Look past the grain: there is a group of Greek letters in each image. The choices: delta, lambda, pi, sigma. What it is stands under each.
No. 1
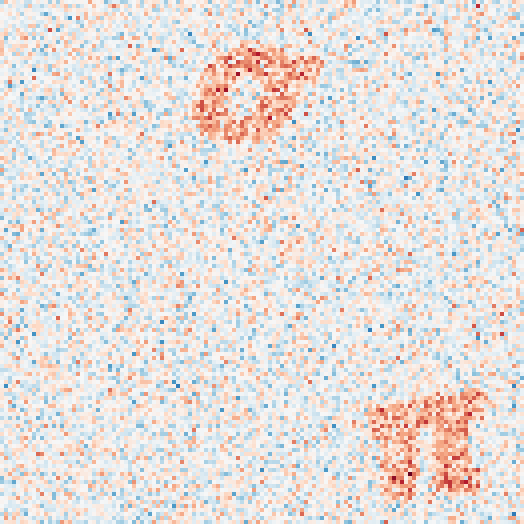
top middle: sigma; bottom right: pi
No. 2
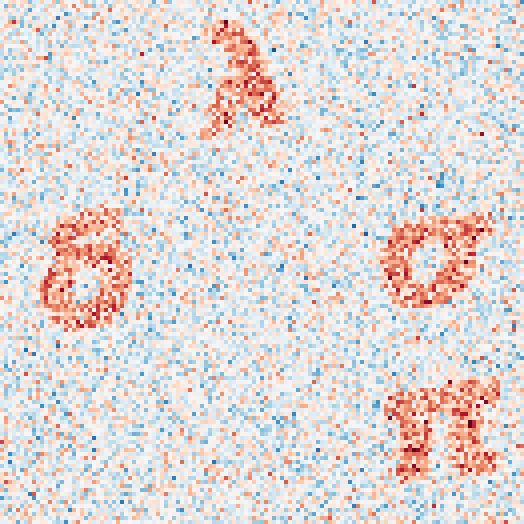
top middle: lambda; middle left: delta; middle right: sigma; bottom right: pi
